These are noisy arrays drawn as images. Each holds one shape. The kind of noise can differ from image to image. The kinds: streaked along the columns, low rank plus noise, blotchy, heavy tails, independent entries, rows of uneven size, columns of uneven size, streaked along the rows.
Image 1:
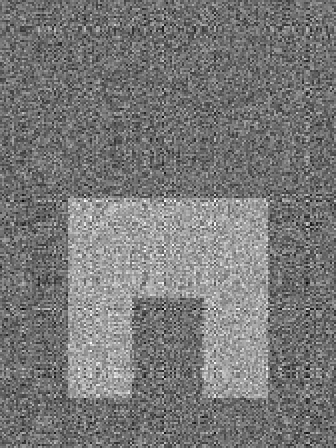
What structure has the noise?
low rank plus noise
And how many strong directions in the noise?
one
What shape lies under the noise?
square with a notch
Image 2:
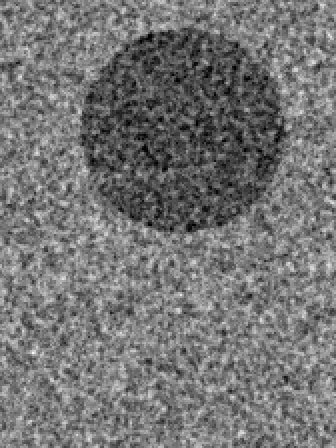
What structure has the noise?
blotchy
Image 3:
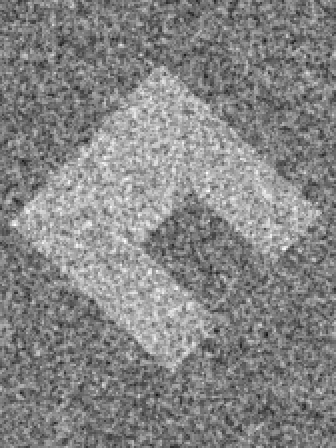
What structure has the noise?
blotchy
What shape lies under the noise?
square with a notch
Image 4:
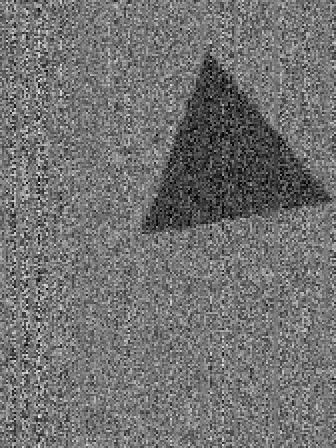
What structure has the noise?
columns of uneven size
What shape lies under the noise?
triangle
